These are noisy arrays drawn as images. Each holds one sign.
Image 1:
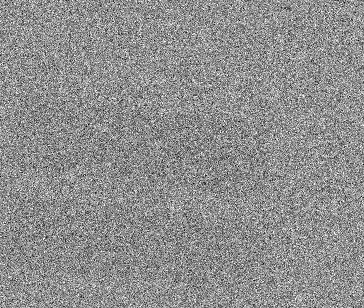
equals sign
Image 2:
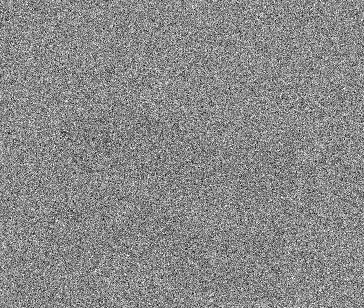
approximately sign
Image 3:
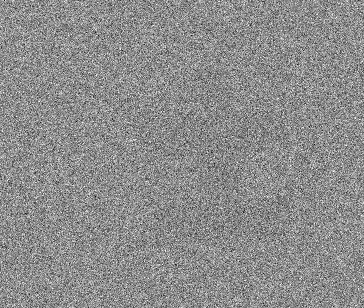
plus-minus sign
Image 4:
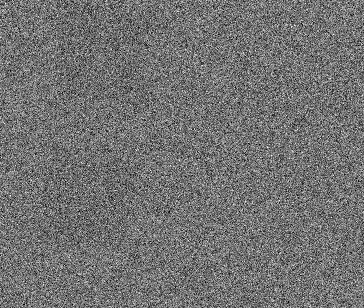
colon
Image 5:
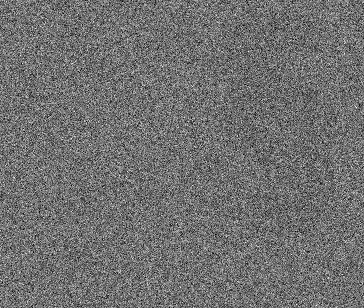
section sign
